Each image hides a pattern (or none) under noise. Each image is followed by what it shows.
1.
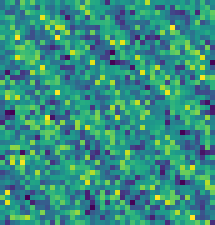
diagonal stripes
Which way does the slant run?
top left to bottom right
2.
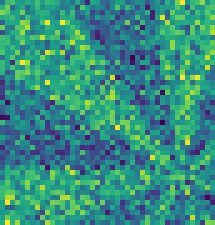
spokes from one point
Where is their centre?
bottom right
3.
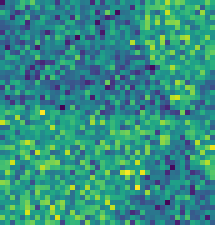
spokes from one point
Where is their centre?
middle right
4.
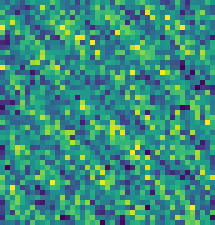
diagonal stripes
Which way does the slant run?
top left to bottom right
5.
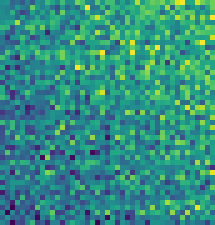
a smooth slope
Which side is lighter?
top right
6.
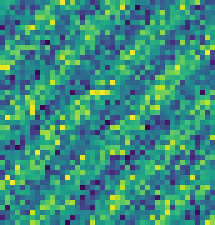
diagonal stripes
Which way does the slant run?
bottom left to top right
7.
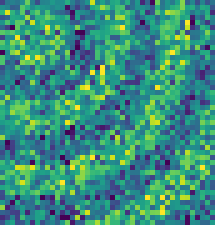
rings round one point
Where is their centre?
top left
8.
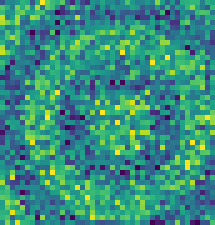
rings round one point
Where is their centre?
centre
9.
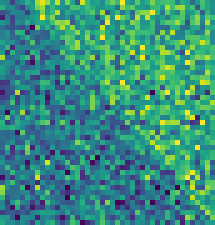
a sharp edge
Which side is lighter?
top right
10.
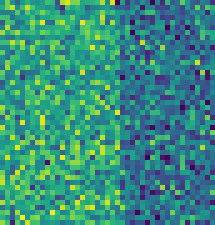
a sharp edge
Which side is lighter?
left
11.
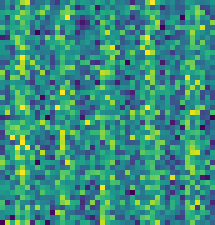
vertical stripes
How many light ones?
5
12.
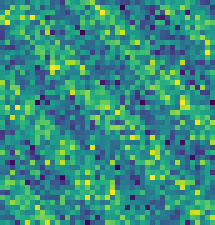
diagonal stripes
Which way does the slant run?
top left to bottom right
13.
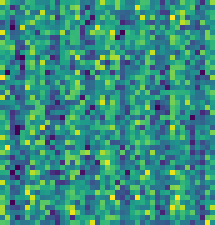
vertical stripes
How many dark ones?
6
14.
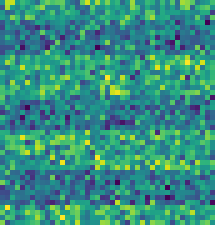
horizontal stripes
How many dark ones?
3
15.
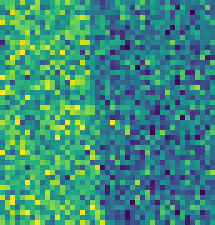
a sharp edge
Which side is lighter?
left
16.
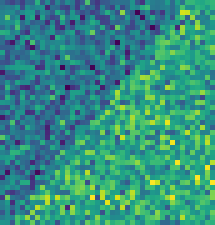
a sharp edge
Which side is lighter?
bottom right
